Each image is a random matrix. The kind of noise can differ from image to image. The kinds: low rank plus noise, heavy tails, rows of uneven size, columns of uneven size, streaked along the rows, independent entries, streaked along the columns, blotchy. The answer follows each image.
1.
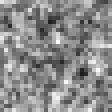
blotchy
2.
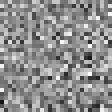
low rank plus noise
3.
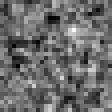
blotchy
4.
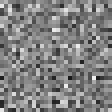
low rank plus noise
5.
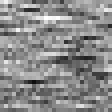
streaked along the rows
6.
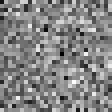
independent entries
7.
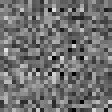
low rank plus noise
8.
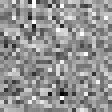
low rank plus noise
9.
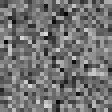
independent entries
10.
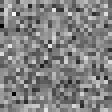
independent entries
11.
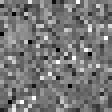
heavy tails
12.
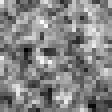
blotchy
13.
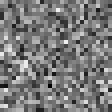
independent entries
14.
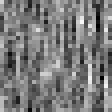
streaked along the columns
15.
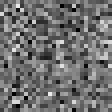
low rank plus noise
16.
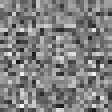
low rank plus noise
